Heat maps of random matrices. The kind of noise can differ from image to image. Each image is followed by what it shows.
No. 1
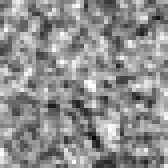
blotchy
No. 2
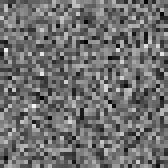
independent entries
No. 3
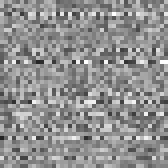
rows of uneven size
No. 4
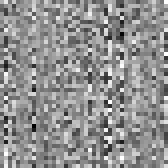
columns of uneven size
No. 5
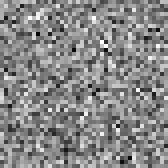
independent entries
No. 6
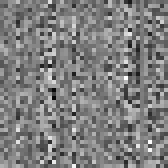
columns of uneven size
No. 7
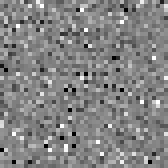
heavy tails
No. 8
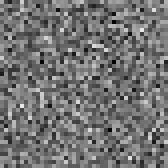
independent entries
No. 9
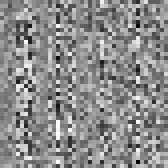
columns of uneven size
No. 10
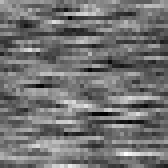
streaked along the rows
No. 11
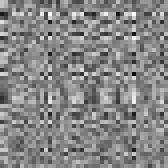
low rank plus noise
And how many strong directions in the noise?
one
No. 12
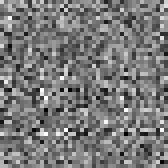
low rank plus noise
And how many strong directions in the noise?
three or four
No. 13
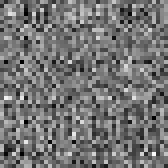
low rank plus noise
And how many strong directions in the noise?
three or four
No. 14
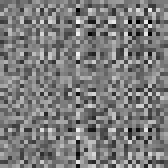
low rank plus noise
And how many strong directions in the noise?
one
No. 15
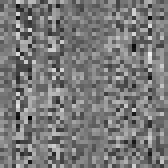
columns of uneven size
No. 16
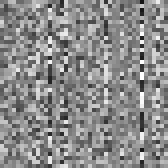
columns of uneven size
